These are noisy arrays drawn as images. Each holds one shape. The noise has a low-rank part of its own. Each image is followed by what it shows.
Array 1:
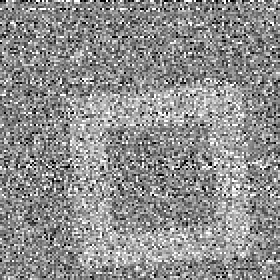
square frame
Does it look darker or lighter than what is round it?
lighter
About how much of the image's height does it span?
two thirds
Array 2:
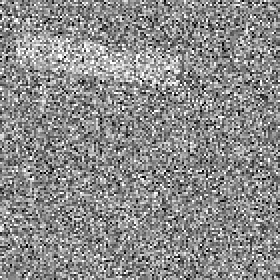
bar
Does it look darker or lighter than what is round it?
lighter
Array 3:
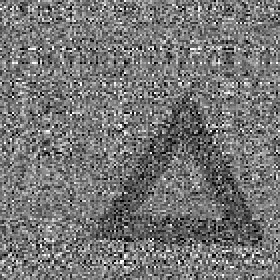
triangle frame
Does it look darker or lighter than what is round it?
darker
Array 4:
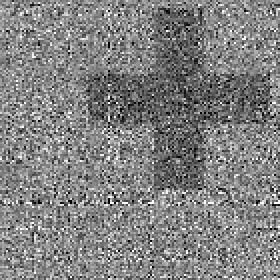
cross
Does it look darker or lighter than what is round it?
darker
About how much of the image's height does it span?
two thirds
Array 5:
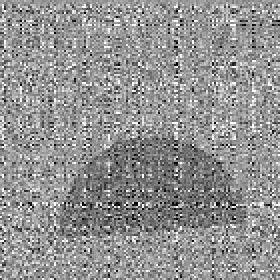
half disc
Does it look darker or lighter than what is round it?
darker
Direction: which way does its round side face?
up
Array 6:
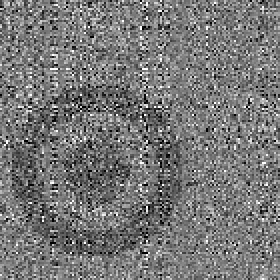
bullseye
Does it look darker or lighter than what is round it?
darker
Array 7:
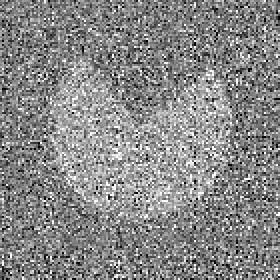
disc with a wedge cut out
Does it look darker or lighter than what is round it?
lighter
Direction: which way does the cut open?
up
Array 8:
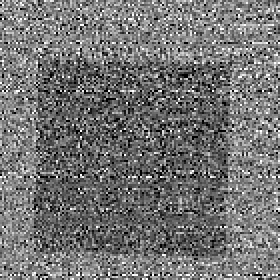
square
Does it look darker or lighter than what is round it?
darker
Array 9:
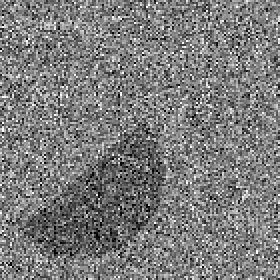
half disc
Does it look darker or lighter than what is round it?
darker
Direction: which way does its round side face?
down and right
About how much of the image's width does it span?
half
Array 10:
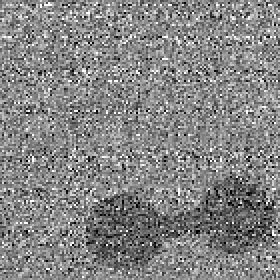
dumbbell
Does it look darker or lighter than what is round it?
darker
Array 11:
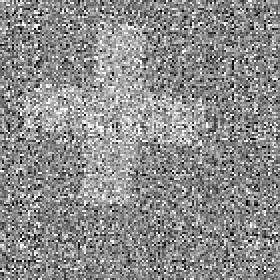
cross
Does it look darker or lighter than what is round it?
lighter
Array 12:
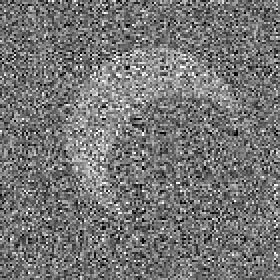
crescent
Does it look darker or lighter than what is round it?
lighter
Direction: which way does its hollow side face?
down and right
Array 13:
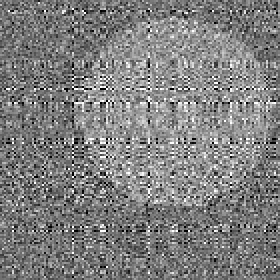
disc
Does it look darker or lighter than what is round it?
lighter
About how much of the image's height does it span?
two thirds
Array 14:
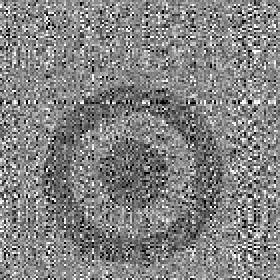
bullseye
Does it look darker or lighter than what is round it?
darker
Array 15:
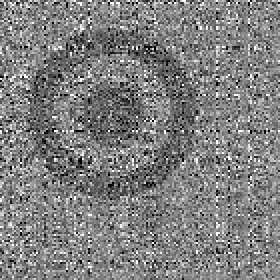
bullseye
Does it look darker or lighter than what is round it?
darker
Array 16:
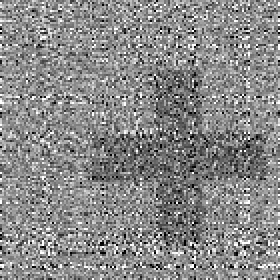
cross
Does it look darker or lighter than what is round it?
darker
